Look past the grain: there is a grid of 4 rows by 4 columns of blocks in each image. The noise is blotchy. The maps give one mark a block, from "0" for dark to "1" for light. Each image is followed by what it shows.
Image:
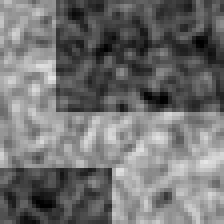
1 0 0 0
1 0 0 0
1 1 1 1
0 0 1 1
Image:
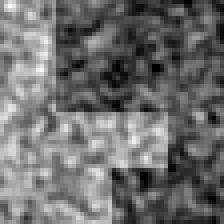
1 0 0 0
1 0 0 0
1 1 1 0
1 1 0 0
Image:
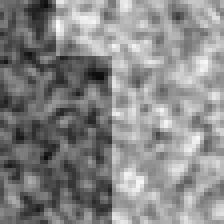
0 1 1 1
0 0 1 1
0 0 1 1
0 0 1 1
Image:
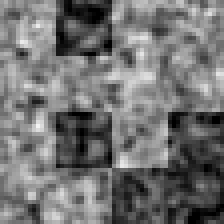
1 0 1 1
1 1 1 1
1 0 1 0
1 1 0 0
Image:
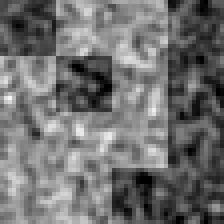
0 1 1 0
1 0 1 0
1 1 1 0
1 1 0 0
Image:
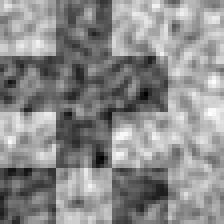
1 0 1 1
0 0 0 1
1 0 1 1
0 1 0 1
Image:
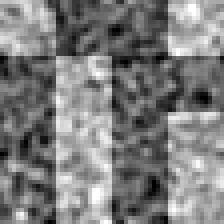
1 0 0 1
0 1 0 0
0 1 0 1
0 1 0 1
